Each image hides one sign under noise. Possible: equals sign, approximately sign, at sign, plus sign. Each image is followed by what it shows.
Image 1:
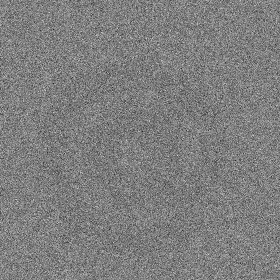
at sign
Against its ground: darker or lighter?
darker
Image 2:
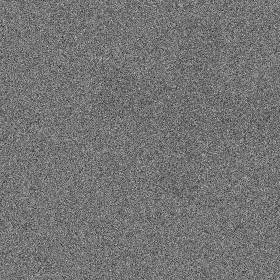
plus sign
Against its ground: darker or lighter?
darker
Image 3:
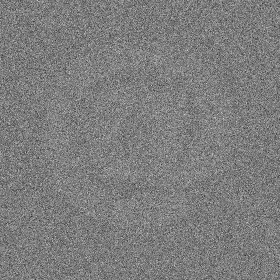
at sign
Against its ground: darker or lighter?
lighter
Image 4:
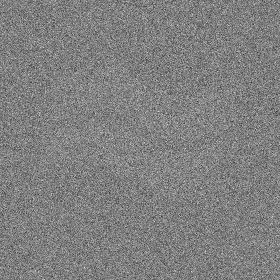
approximately sign
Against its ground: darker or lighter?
lighter
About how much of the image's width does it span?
two thirds
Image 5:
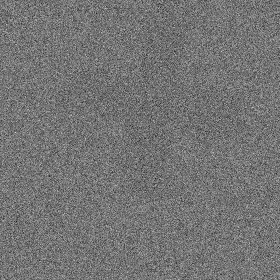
plus sign
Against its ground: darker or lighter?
darker
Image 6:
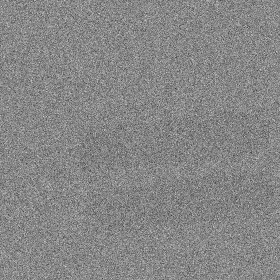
equals sign
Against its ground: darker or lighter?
darker
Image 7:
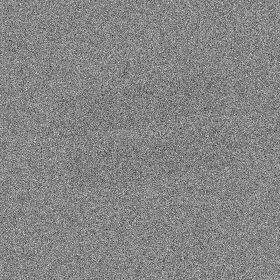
equals sign
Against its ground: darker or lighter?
darker
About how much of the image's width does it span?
two thirds
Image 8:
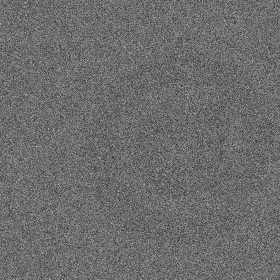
at sign
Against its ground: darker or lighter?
darker
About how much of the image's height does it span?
two thirds
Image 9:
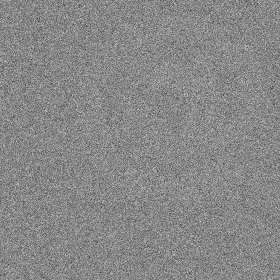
at sign
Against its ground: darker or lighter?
lighter
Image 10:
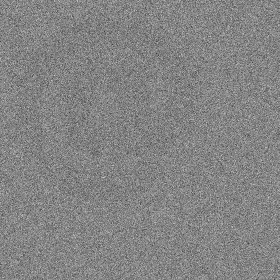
at sign
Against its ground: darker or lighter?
darker
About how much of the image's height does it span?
two thirds
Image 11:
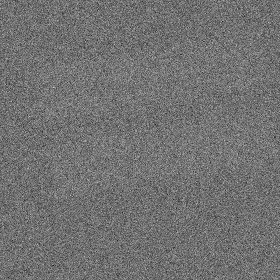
equals sign
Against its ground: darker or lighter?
lighter
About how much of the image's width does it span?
nearly all
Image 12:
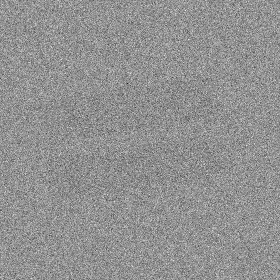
equals sign
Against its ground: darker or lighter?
darker
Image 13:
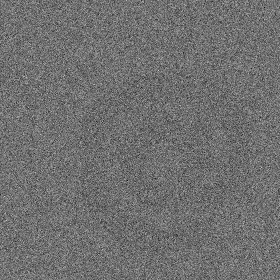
at sign
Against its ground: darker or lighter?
darker
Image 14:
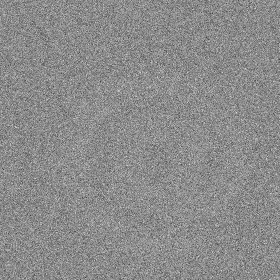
at sign
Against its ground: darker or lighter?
lighter
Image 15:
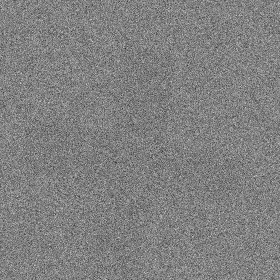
plus sign
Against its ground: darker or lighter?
darker
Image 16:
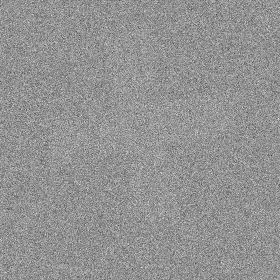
plus sign
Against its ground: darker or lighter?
lighter
